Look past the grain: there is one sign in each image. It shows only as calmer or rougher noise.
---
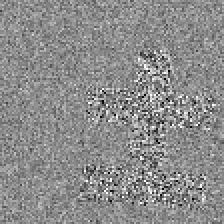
plus-minus sign
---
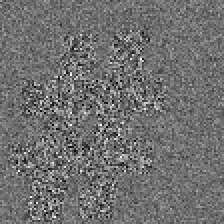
hash sign
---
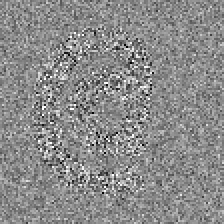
at sign
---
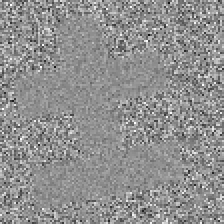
plus-minus sign
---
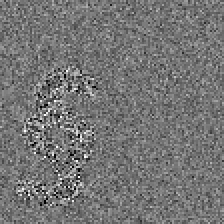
section sign
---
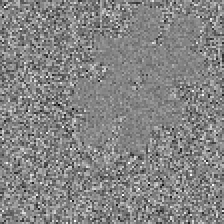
hash sign
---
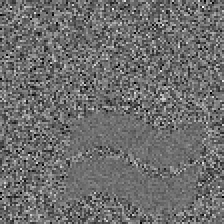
approximately sign
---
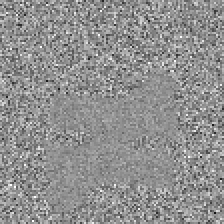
not-equal sign
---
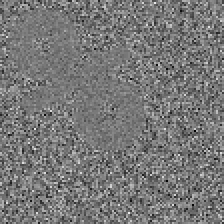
percent sign
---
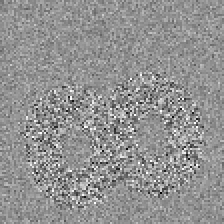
infinity sign
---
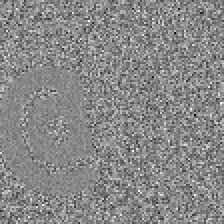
at sign
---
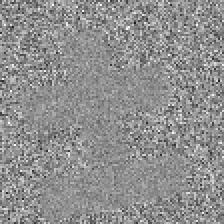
plus-minus sign
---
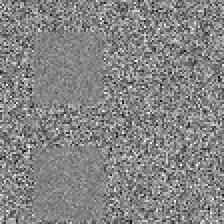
colon
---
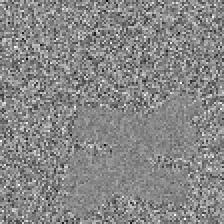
not-equal sign
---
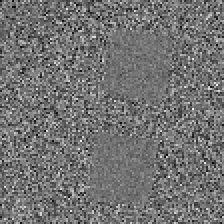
colon
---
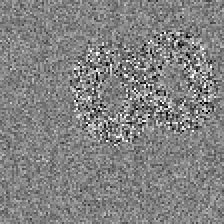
infinity sign
